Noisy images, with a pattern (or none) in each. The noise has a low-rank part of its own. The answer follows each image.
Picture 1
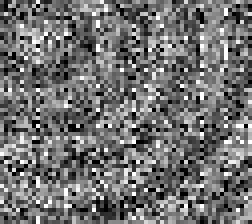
rings round one point
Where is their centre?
top left
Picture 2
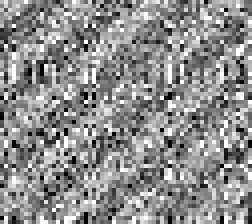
diagonal stripes
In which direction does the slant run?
bottom left to top right
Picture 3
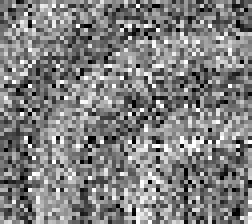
rings round one point
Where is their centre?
bottom right
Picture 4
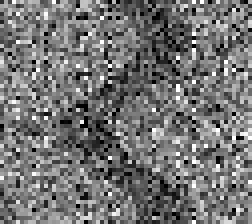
a wavy band
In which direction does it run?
top to bottom
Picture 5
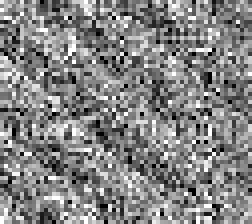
diagonal stripes
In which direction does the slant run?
top left to bottom right
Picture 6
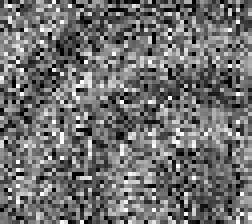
rings round one point
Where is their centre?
bottom right
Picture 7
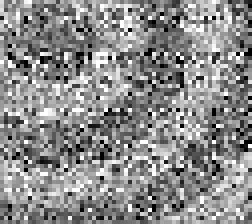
rings round one point
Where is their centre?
top left
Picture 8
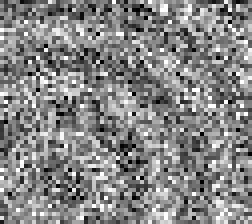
rings round one point
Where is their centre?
bottom left
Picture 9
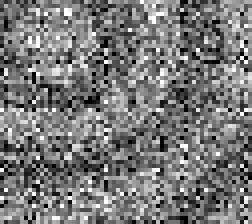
rings round one point
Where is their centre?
top left
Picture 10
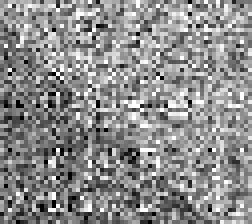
a sharp edge
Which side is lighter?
top right
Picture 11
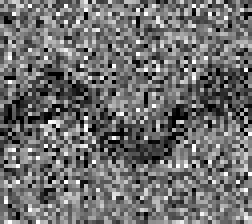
a wavy band
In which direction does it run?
left to right
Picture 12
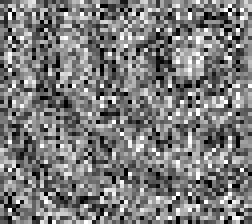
rings round one point
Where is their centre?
top right
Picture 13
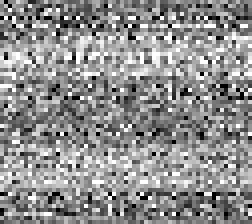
horizontal stripes
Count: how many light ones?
2
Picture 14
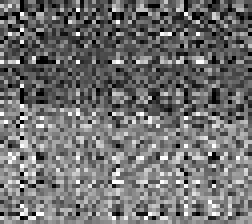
a sharp edge
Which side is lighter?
bottom
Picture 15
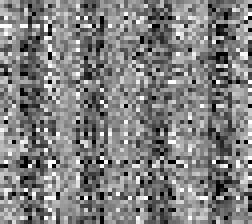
vertical stripes
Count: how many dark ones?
4
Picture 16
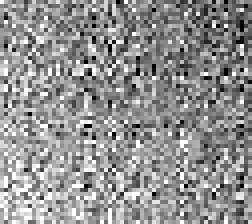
a smooth slope
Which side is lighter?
bottom left
